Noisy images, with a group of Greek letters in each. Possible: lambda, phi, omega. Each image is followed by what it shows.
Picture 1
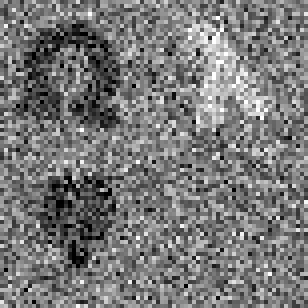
top left: dark omega; top right: light lambda; bottom left: dark phi
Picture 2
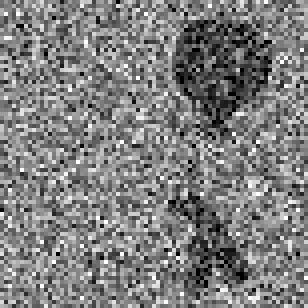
top right: dark phi; bottom right: dark lambda
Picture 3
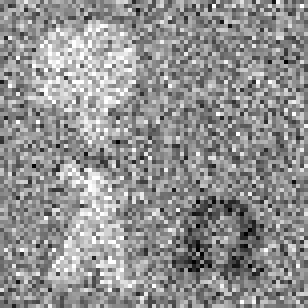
top left: light phi; bottom left: light lambda; bottom right: dark omega
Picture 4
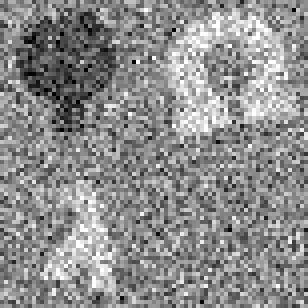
top left: dark phi; top right: light omega; bottom left: light lambda
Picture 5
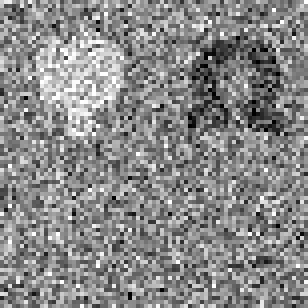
top left: light phi; top right: dark omega
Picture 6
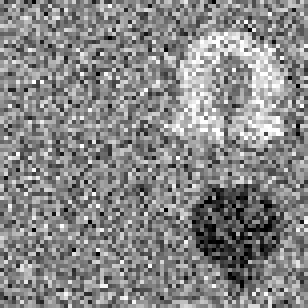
top right: light omega; bottom right: dark phi
